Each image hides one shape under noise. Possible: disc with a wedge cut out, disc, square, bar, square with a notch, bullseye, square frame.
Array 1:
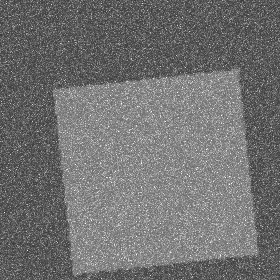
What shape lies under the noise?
square
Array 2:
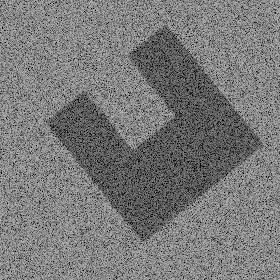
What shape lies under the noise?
square with a notch
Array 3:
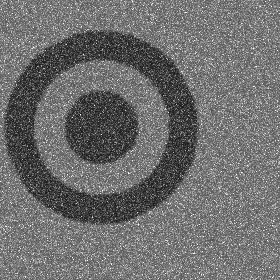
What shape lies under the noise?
bullseye
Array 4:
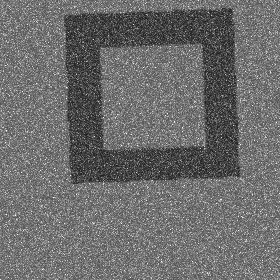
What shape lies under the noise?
square frame
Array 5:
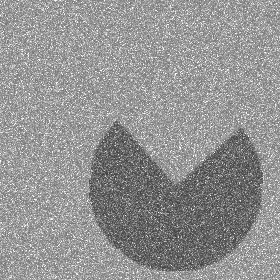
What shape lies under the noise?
disc with a wedge cut out
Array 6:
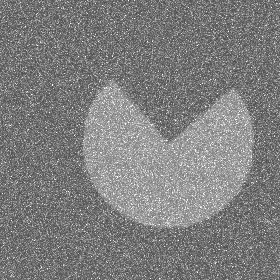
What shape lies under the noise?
disc with a wedge cut out
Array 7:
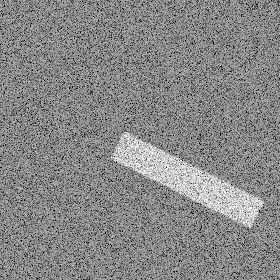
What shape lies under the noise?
bar
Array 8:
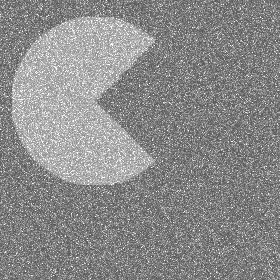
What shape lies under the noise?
disc with a wedge cut out
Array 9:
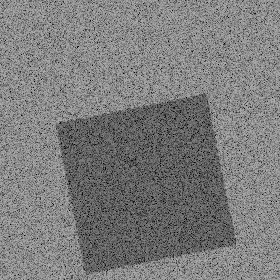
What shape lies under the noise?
square
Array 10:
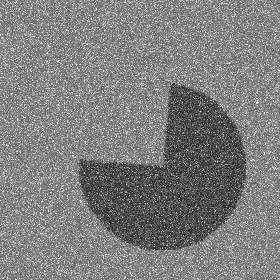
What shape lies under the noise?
disc with a wedge cut out
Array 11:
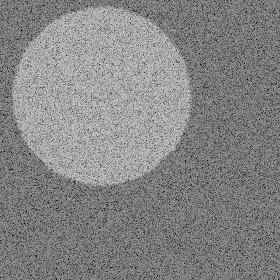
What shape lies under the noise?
disc
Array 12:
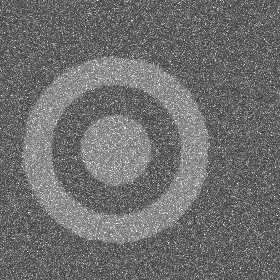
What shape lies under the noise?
bullseye
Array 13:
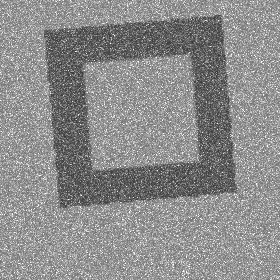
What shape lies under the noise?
square frame
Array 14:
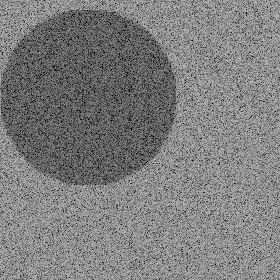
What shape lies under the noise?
disc
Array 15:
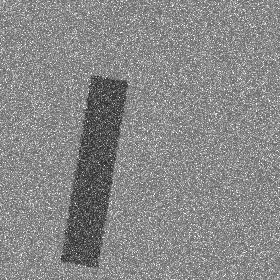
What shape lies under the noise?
bar
